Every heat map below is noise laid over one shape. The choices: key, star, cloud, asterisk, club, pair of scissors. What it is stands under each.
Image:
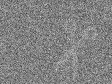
light pair of scissors
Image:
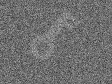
light key
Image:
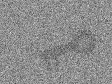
dark key
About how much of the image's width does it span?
half
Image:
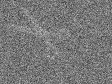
light pair of scissors
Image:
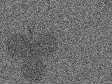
dark club
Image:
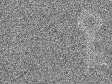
light key
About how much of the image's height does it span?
two thirds
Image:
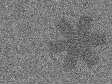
dark asterisk
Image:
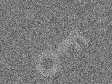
light key
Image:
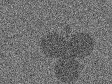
dark club
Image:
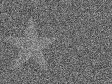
light star
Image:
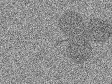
dark club
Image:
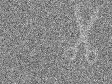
light pair of scissors
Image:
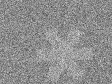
light asterisk
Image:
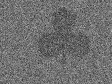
dark club
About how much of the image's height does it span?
two thirds
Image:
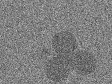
dark club
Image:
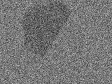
dark cloud
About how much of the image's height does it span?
two thirds
